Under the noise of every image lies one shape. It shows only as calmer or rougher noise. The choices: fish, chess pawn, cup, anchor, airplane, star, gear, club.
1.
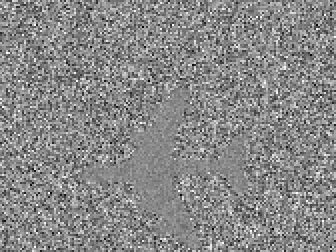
calm airplane
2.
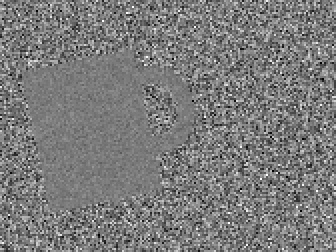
calm cup
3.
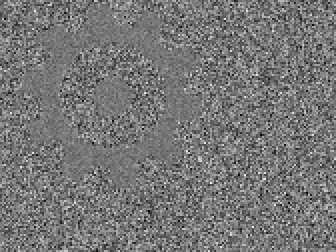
calm gear
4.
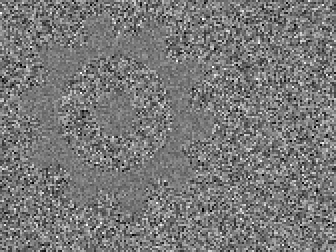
calm gear
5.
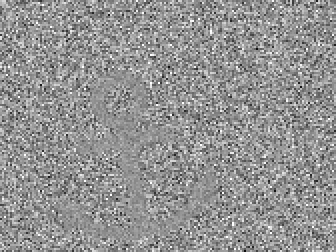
calm anchor
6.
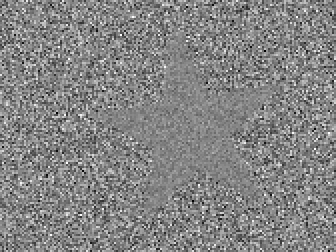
calm star
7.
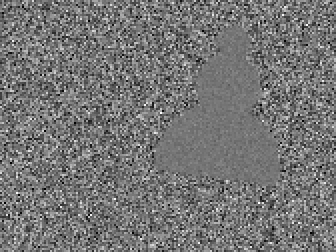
calm chess pawn
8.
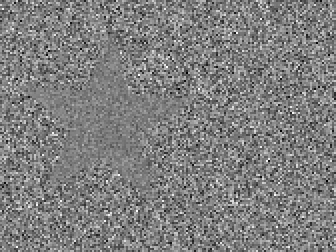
calm star
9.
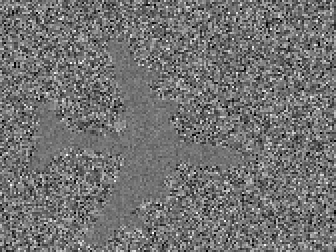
calm airplane
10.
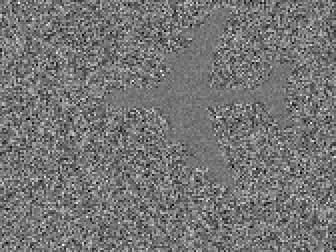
calm airplane
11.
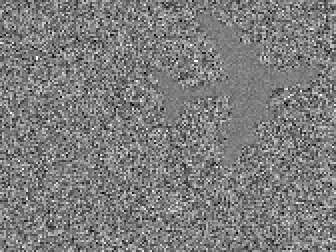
calm airplane
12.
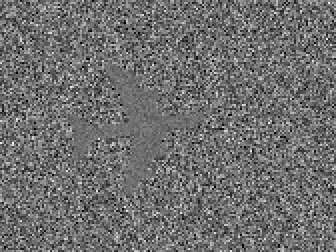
calm airplane
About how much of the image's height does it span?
half
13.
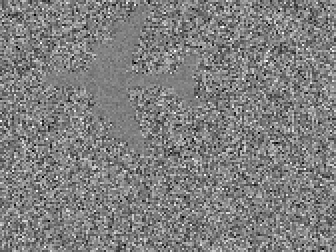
calm airplane
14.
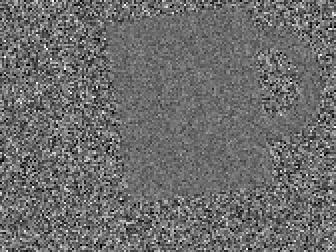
calm cup
